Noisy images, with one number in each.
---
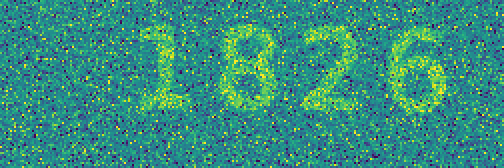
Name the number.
1826
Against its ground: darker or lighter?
lighter
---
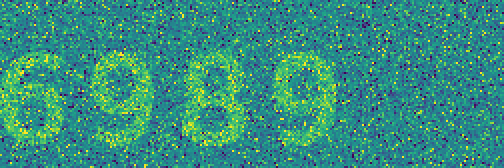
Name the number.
6989
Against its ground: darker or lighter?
lighter
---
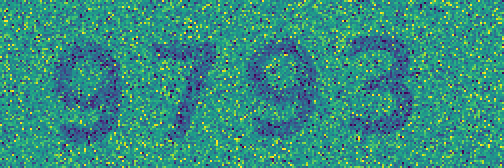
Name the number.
9793
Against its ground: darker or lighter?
darker
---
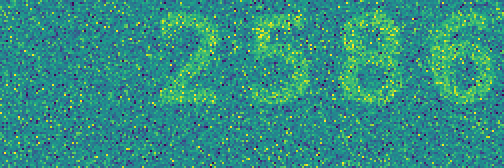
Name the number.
2586
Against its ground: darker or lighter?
lighter
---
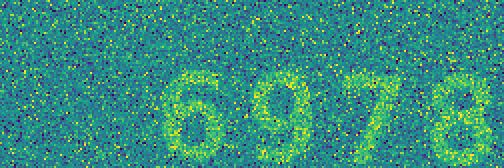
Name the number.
6978
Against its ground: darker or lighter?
lighter
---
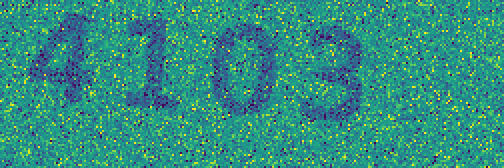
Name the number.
4103
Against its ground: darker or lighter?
darker
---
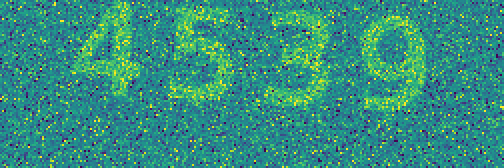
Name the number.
4539
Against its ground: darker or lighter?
lighter
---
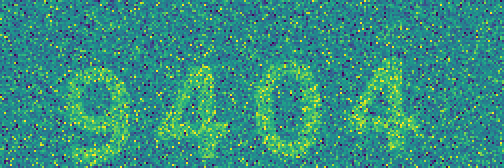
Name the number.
9404
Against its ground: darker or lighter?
lighter
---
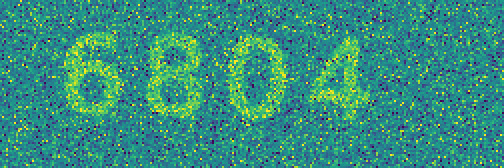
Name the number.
6804
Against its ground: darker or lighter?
lighter
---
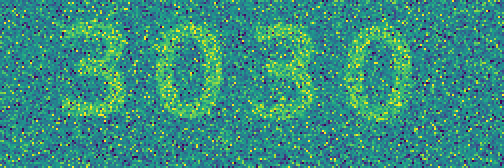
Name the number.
3030
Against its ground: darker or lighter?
lighter
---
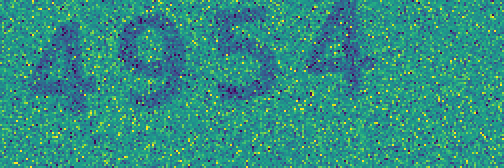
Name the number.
4954
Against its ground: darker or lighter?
darker
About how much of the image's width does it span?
two thirds
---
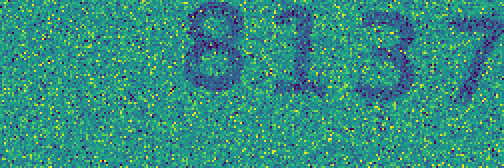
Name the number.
8137
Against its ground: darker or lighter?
darker
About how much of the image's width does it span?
two thirds
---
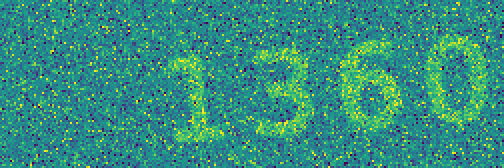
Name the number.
1360
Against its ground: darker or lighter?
lighter
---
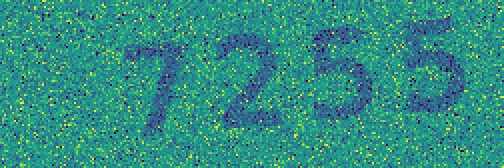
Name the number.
7255
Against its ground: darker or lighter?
darker
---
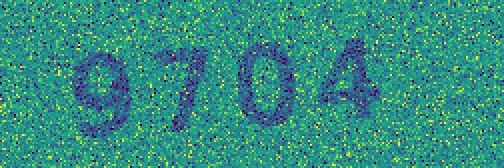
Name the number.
9704
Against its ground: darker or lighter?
darker
